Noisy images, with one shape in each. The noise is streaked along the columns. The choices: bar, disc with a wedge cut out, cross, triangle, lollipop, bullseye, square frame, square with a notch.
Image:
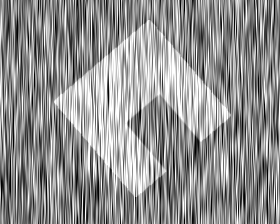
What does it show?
light square with a notch
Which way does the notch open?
down and right
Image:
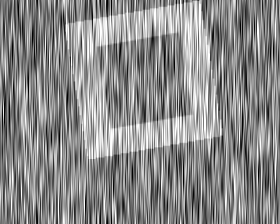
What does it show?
light square frame
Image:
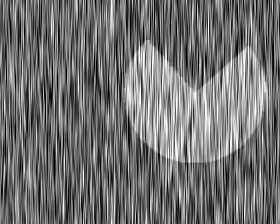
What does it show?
light disc with a wedge cut out
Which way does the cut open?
up
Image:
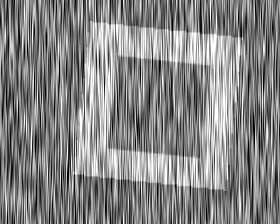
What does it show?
light square frame
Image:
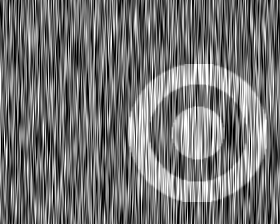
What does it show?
light bullseye
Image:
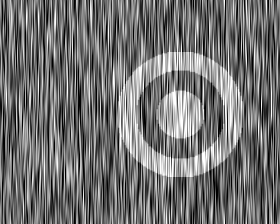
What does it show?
light bullseye
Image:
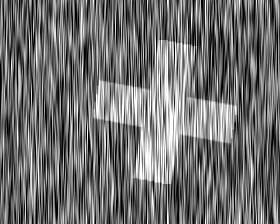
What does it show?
light cross
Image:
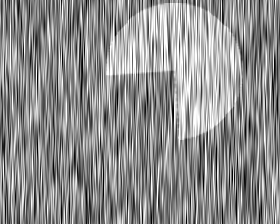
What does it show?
light disc with a wedge cut out
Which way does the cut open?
down and left
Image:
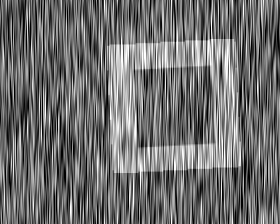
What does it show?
light square frame
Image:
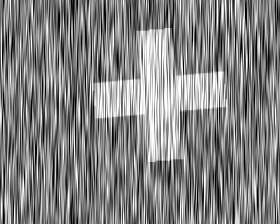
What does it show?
light cross
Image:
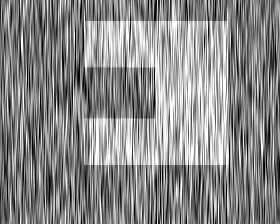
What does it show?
light square with a notch
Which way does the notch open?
left
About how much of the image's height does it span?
two thirds
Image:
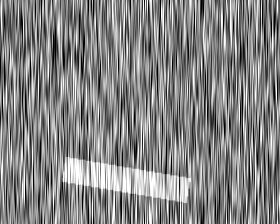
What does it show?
light bar
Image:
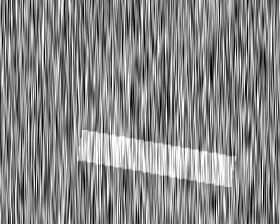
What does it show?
light bar
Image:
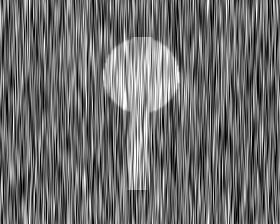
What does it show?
light lollipop
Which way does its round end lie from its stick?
up
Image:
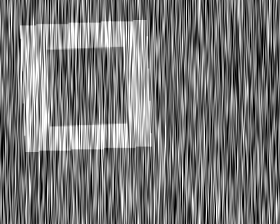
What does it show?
light square frame
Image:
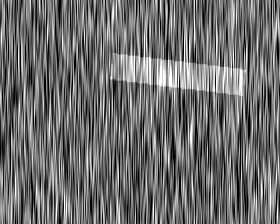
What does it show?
light bar
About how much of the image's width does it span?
half
